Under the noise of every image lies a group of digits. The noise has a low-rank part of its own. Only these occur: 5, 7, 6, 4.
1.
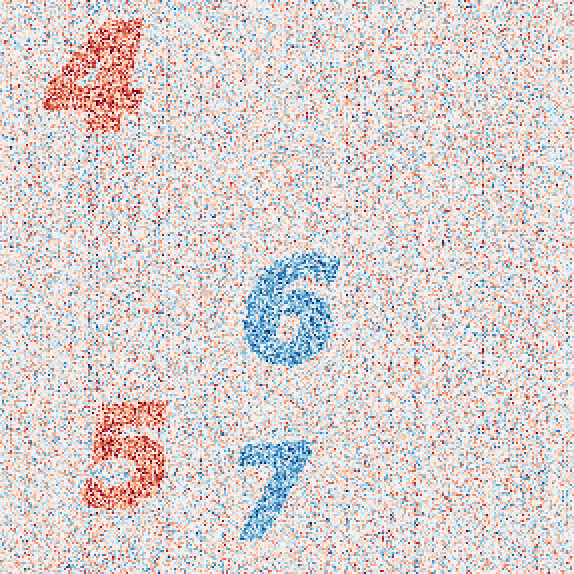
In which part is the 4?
top left
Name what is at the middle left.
nothing
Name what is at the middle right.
nothing
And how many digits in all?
4
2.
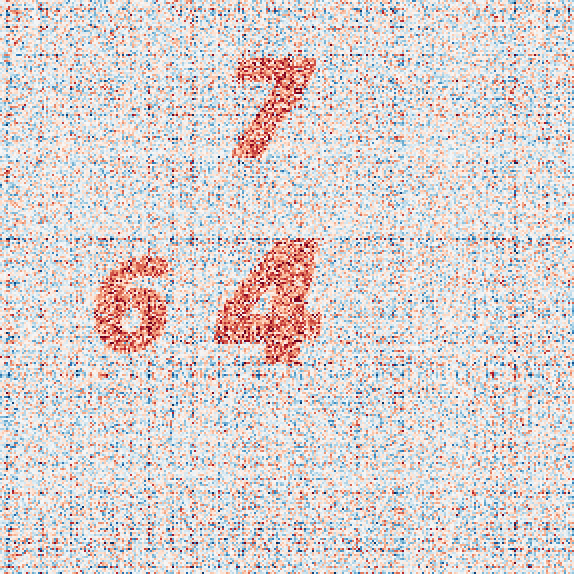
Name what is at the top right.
nothing
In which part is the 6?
middle left
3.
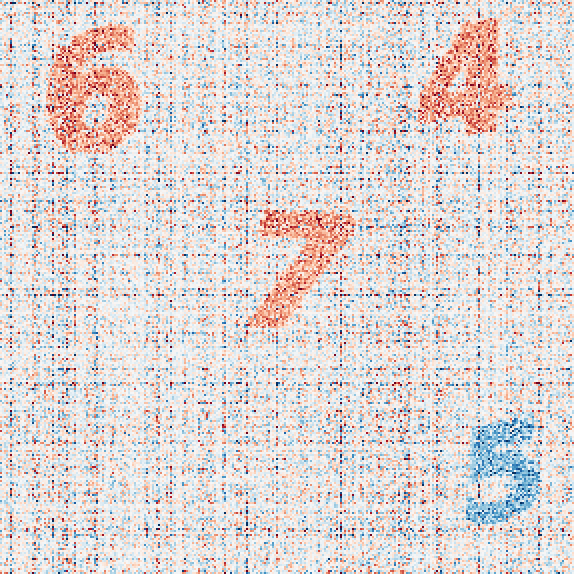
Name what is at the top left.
6
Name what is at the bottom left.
nothing
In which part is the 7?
centre
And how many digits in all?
4
